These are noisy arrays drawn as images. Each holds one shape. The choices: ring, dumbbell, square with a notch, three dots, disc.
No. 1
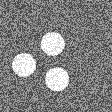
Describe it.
light three dots
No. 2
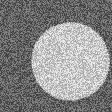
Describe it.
light disc
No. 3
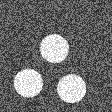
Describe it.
light three dots
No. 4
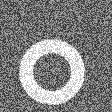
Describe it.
light ring
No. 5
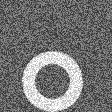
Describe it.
light ring
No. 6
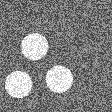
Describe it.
light three dots
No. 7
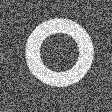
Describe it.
light ring
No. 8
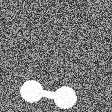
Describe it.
light dumbbell
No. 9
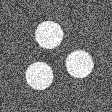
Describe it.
light three dots
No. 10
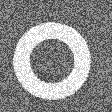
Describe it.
light ring
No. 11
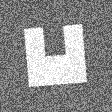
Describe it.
light square with a notch
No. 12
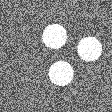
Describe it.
light three dots
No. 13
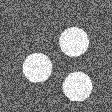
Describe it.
light three dots
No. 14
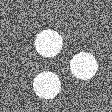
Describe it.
light three dots
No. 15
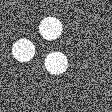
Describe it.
light three dots
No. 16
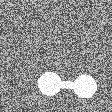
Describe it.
light dumbbell
